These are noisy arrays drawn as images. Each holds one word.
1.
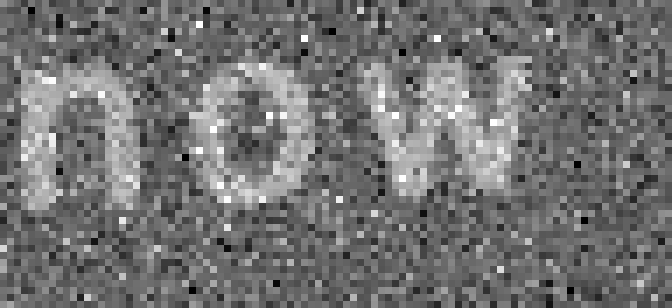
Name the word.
now
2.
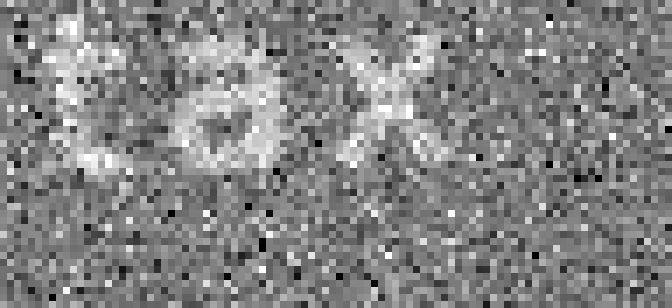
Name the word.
tax
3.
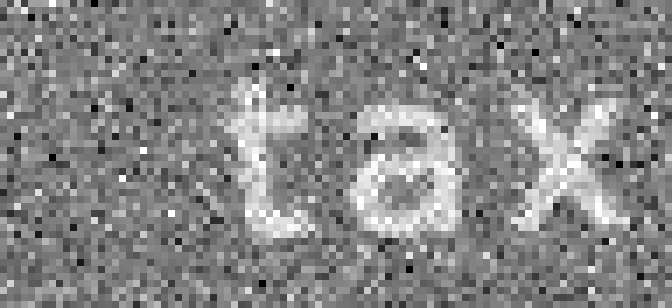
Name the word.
tax
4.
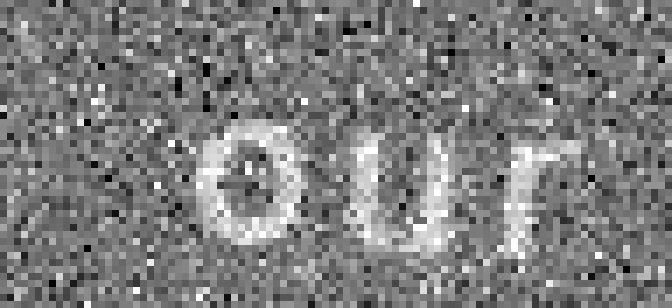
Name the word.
our
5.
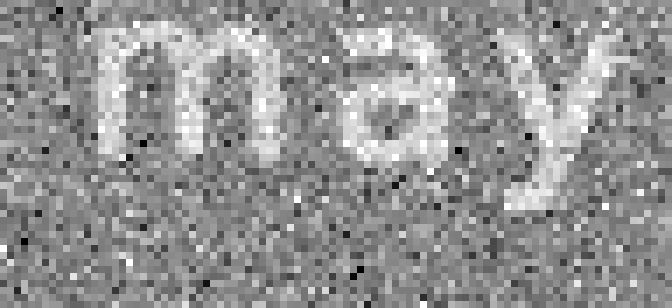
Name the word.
may
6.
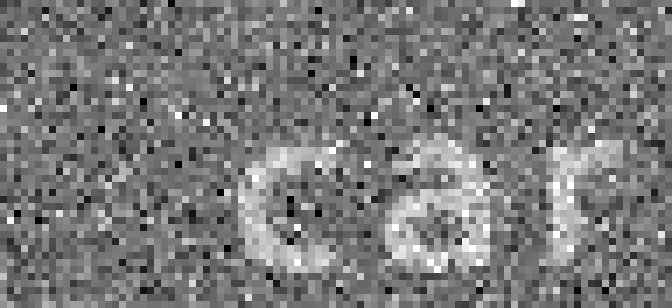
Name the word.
car
